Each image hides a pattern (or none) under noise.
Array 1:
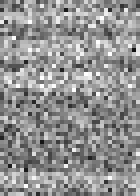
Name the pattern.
bands of rows
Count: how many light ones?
4
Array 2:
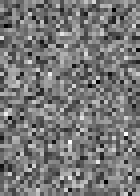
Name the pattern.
only noise
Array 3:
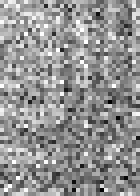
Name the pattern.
bands of rows crossing bands of columns
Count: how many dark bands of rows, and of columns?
3 and 3
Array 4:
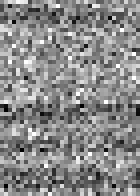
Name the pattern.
bands of rows
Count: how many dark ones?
4
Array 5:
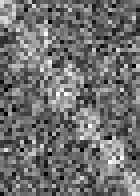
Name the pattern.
blocks along the diagonal
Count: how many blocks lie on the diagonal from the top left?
6
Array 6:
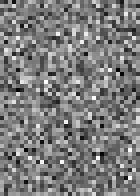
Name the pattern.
only noise
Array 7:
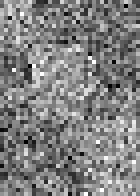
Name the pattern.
blocks along the diagonal
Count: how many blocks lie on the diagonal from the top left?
3
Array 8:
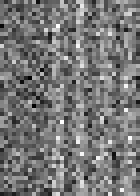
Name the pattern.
bands of columns
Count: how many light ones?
4
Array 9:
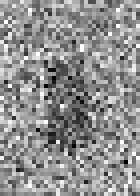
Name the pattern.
one block
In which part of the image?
centre
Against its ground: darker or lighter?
darker
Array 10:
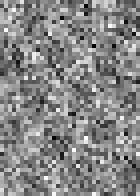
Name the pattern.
a checkerboard
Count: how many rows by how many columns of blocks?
5 by 6
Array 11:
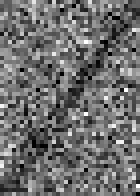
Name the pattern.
a diagonal band
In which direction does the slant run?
bottom left to top right
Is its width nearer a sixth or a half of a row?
a sixth
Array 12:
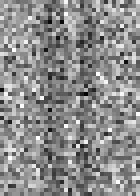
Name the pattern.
bands of columns
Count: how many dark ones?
2
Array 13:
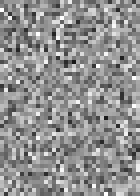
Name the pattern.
only noise
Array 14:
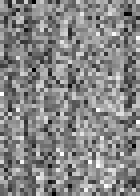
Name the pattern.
bands of columns
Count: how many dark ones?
5
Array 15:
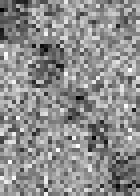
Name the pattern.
blocks along the diagonal
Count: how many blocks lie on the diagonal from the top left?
5
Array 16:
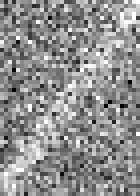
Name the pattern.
a diagonal band
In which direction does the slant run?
bottom left to top right
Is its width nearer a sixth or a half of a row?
a sixth
